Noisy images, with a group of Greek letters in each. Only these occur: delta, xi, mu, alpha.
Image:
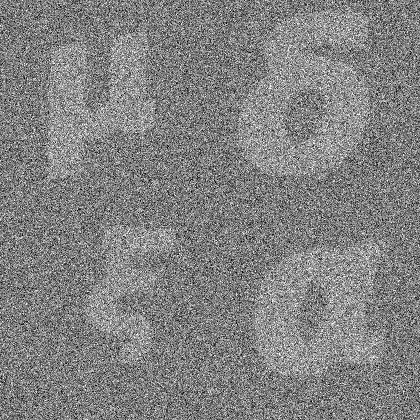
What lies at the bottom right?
alpha
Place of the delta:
top right
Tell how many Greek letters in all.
4
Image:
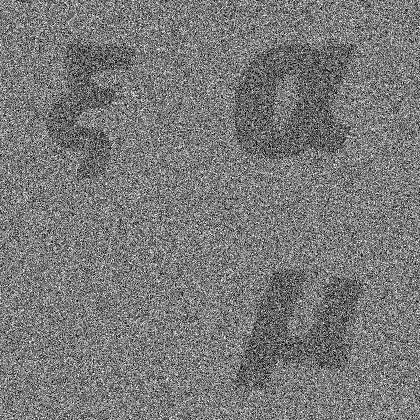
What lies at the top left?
xi
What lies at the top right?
alpha
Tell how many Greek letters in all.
3
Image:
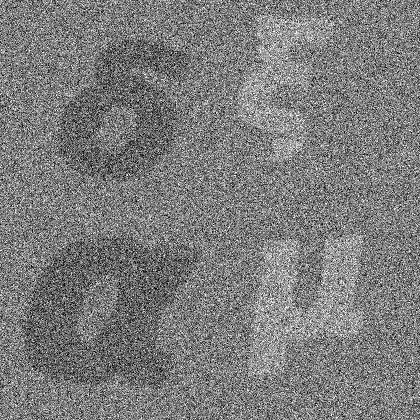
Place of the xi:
top right
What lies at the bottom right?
mu
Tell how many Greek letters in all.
4
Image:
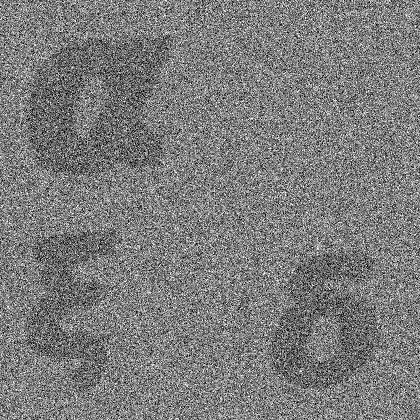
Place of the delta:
bottom right
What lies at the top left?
alpha
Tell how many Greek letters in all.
3
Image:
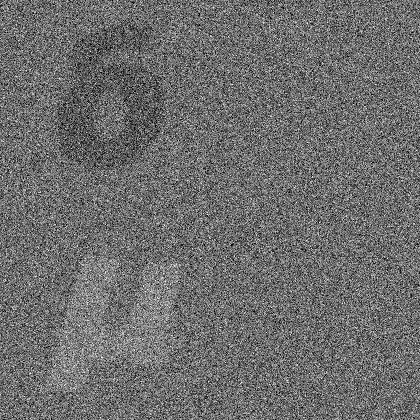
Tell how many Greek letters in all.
2
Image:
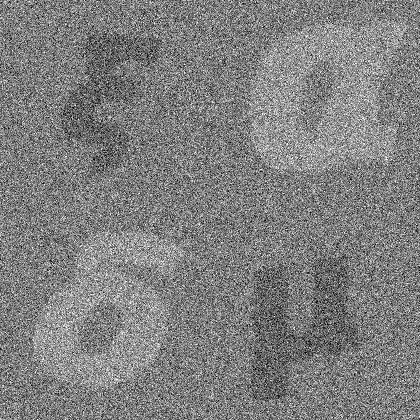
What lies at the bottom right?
mu
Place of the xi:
top left
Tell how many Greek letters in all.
4
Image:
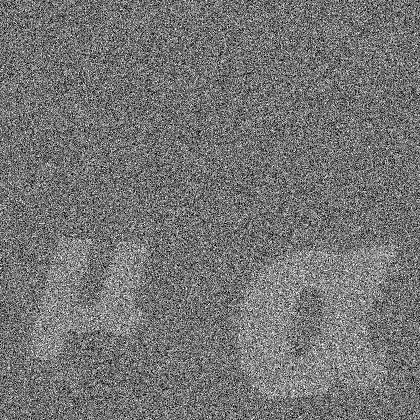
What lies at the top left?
nothing
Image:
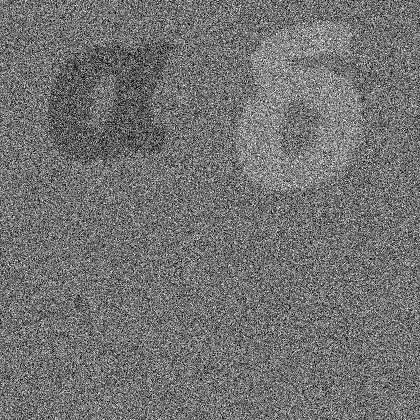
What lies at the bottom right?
nothing
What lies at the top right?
delta
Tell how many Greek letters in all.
2
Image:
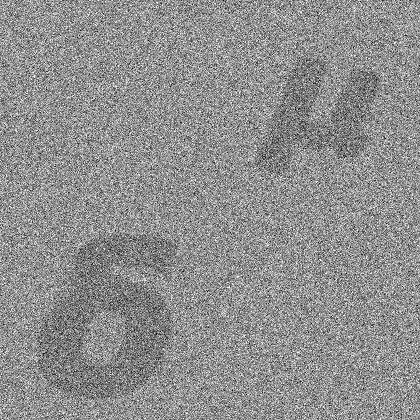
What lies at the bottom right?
nothing
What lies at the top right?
mu
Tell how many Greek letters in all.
2
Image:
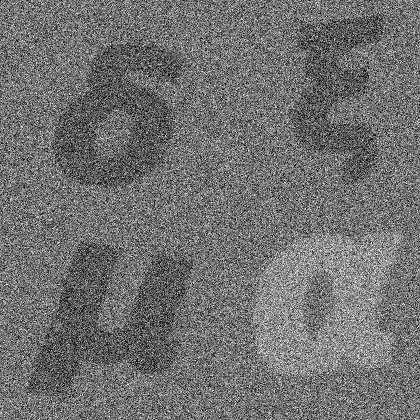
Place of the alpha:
bottom right
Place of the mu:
bottom left
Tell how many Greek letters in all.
4
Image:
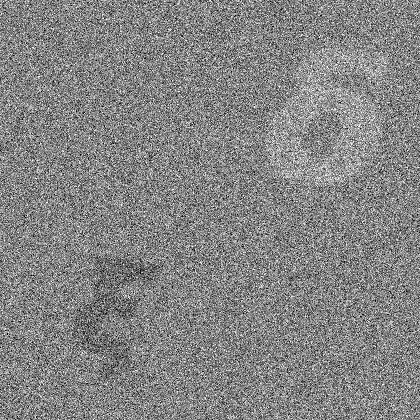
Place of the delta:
top right
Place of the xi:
bottom left
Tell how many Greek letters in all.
2
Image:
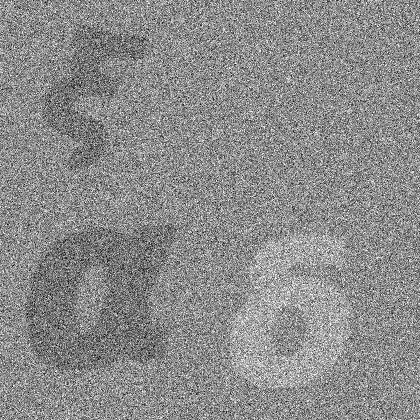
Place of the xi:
top left
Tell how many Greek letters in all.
3
